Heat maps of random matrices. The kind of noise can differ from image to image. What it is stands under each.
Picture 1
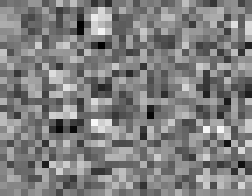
low rank plus noise
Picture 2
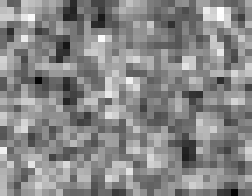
blotchy
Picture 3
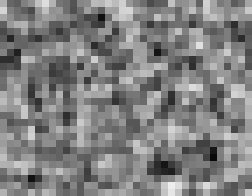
blotchy
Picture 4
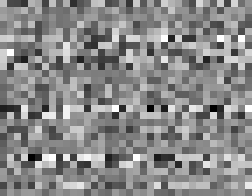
rows of uneven size
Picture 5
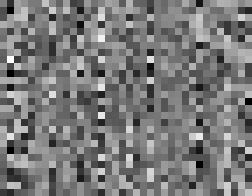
columns of uneven size
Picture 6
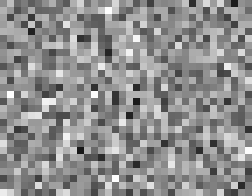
independent entries
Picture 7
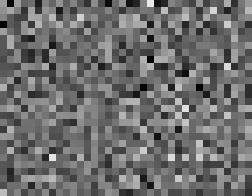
low rank plus noise
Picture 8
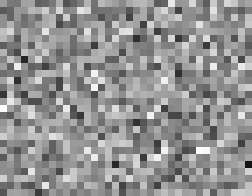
independent entries
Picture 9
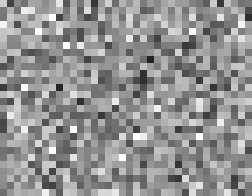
independent entries
